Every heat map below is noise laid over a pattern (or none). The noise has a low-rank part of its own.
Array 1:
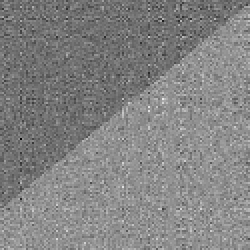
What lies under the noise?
a sharp edge
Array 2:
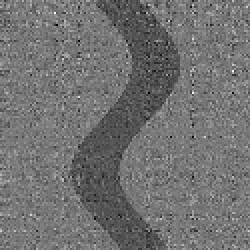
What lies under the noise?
a wavy band
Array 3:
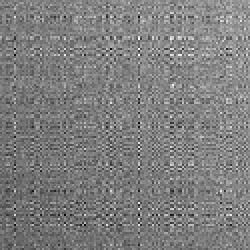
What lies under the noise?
a smooth slope
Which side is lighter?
top right
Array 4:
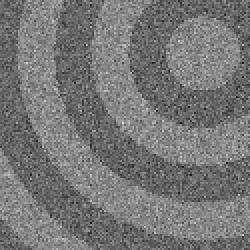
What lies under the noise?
rings round one point
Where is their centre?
top right
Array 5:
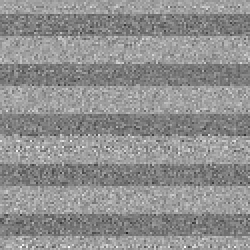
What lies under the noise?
horizontal stripes
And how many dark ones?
5
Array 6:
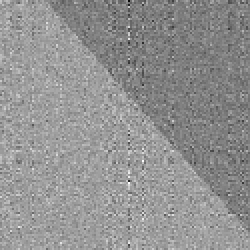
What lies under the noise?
a sharp edge
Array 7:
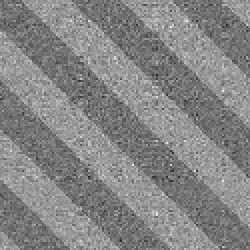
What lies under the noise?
diagonal stripes
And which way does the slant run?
top left to bottom right
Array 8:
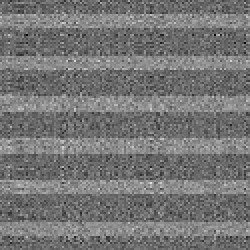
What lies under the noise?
horizontal stripes
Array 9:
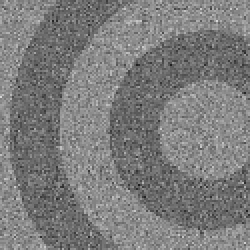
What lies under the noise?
rings round one point
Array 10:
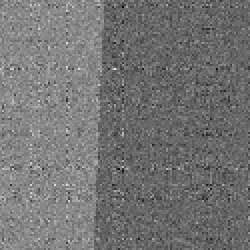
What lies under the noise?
a sharp edge
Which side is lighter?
left
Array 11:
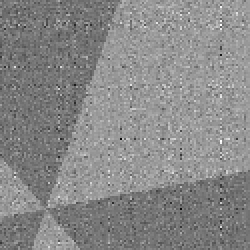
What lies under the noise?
spokes from one point
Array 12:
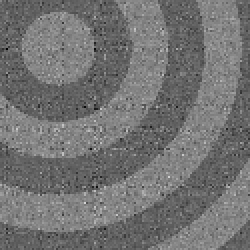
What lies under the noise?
rings round one point
